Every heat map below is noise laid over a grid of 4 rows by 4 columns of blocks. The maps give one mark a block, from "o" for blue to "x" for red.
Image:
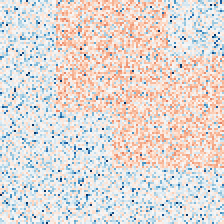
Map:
oxxo
oxxx
ooxx
oooo
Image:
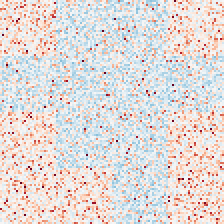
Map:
xoox
oooo
xoox
xxox
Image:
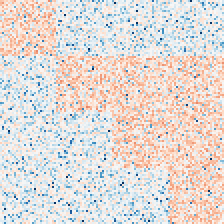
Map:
xooo
oxxx
ooxx
ooox
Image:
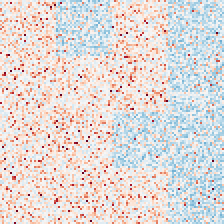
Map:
xoxo
xxxo
xxoo
xxxo
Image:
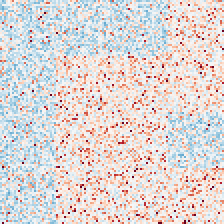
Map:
ooox
oxxx
oxxo
oxxx
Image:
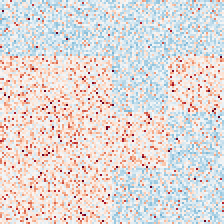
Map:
oooo
xxox
xxxo
xxoo
